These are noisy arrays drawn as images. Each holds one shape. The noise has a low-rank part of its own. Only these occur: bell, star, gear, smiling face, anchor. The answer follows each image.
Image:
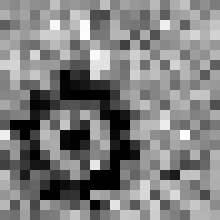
dark gear
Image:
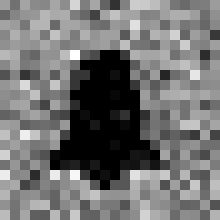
dark bell
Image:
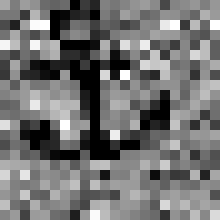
dark anchor
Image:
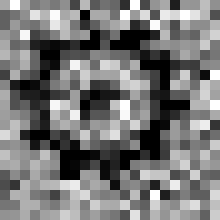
dark gear
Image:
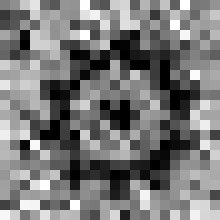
dark gear
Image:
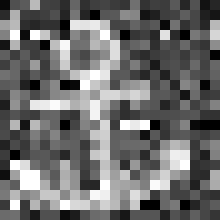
light anchor
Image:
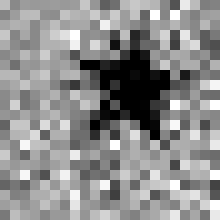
dark star
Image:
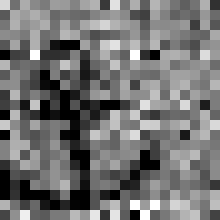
dark anchor
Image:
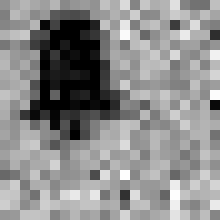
dark bell
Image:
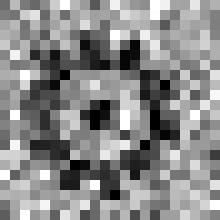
dark gear
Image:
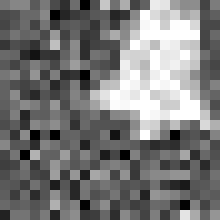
light bell
